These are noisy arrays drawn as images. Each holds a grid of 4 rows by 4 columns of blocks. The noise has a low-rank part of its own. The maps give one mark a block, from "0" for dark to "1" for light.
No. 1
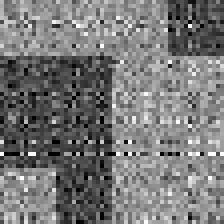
1110
0011
0011
1011
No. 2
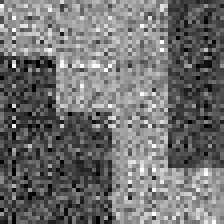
1110
0110
0010
0011
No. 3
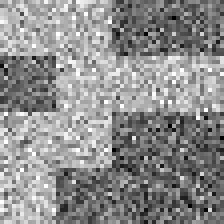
1100
0111
1100
1000
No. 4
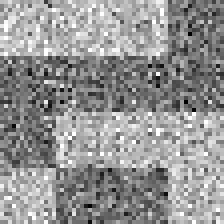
1110
0000
0111
1001
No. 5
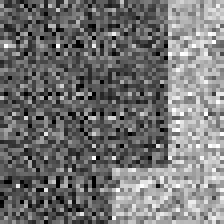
0001
0001
0001
0011
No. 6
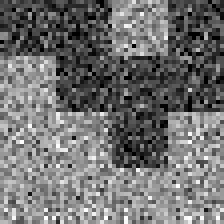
0010
1000
1101
1111
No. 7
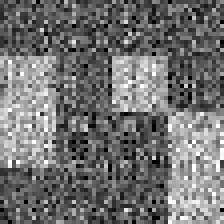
0000
1010
1001
0001
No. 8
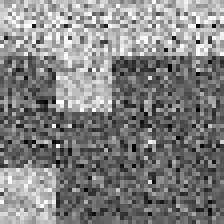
1111
0100
0000
1000
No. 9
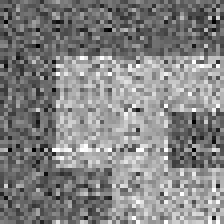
0000
0111
0110
0011
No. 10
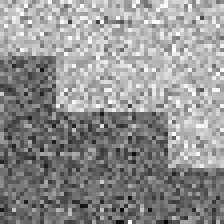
1111
0111
0001
0000
